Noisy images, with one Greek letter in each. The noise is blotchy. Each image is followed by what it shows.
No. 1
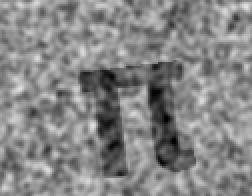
pi
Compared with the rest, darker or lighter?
darker
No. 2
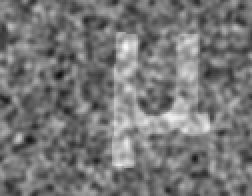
mu
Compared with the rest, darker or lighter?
lighter
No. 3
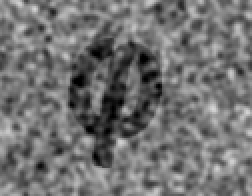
phi
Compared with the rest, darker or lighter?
darker
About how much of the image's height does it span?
two thirds
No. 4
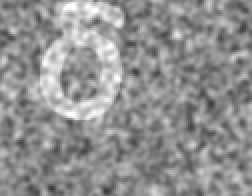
delta
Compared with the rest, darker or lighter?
lighter
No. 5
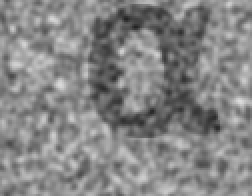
alpha
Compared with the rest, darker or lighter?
darker
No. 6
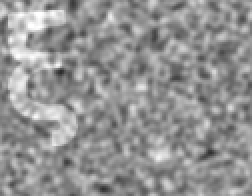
xi
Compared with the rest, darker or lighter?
lighter
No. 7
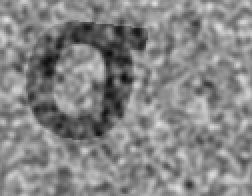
sigma
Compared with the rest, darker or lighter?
darker
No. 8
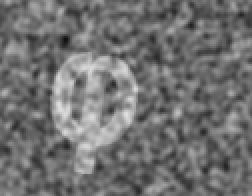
phi
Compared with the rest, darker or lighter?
lighter
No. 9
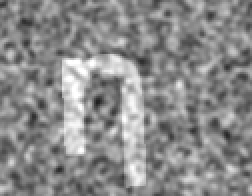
eta
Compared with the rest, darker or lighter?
lighter
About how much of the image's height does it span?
two thirds
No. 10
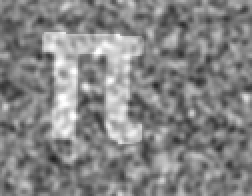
pi
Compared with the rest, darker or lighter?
lighter
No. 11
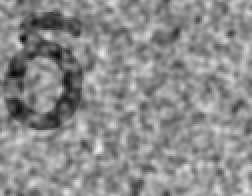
delta
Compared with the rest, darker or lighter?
darker
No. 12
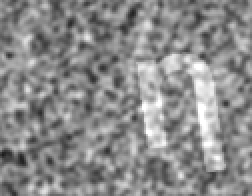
eta
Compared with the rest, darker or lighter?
lighter
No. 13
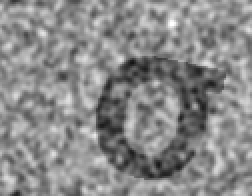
sigma
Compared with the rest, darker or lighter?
darker
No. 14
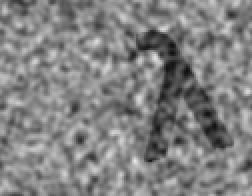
lambda
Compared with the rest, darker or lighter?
darker
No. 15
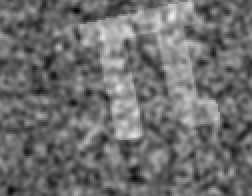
pi
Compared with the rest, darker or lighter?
lighter
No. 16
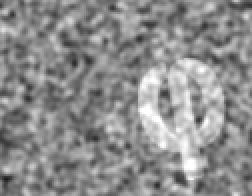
phi
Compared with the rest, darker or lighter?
lighter
